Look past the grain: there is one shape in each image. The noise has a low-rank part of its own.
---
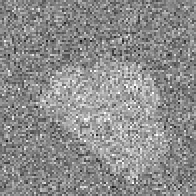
light cloud
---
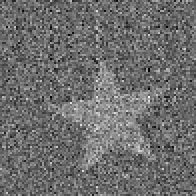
light star
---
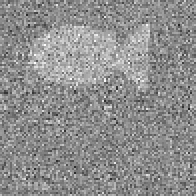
light fish
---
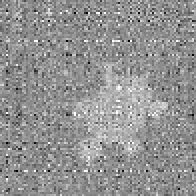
light turtle
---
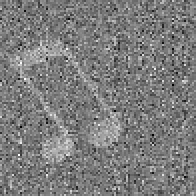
light pair of musical notes
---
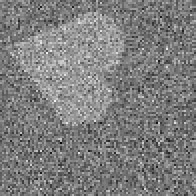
light heart
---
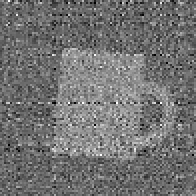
light cup
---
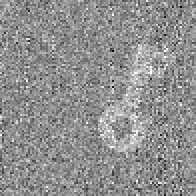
light key
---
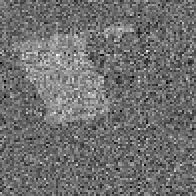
light flag
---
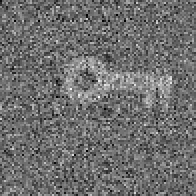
light key
